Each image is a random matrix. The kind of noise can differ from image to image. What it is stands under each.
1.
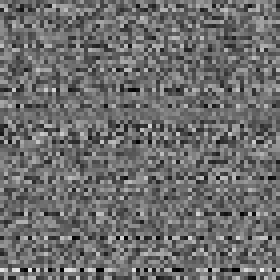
rows of uneven size
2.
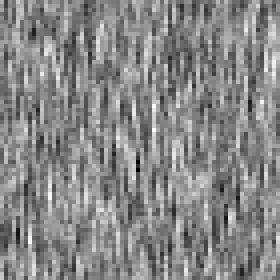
streaked along the columns
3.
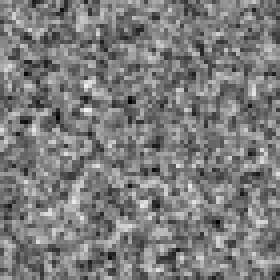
blotchy
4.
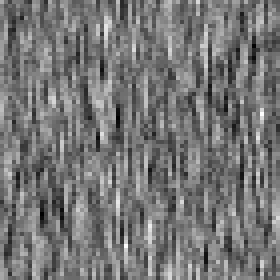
streaked along the columns
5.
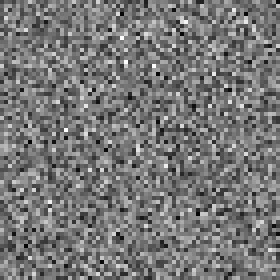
independent entries
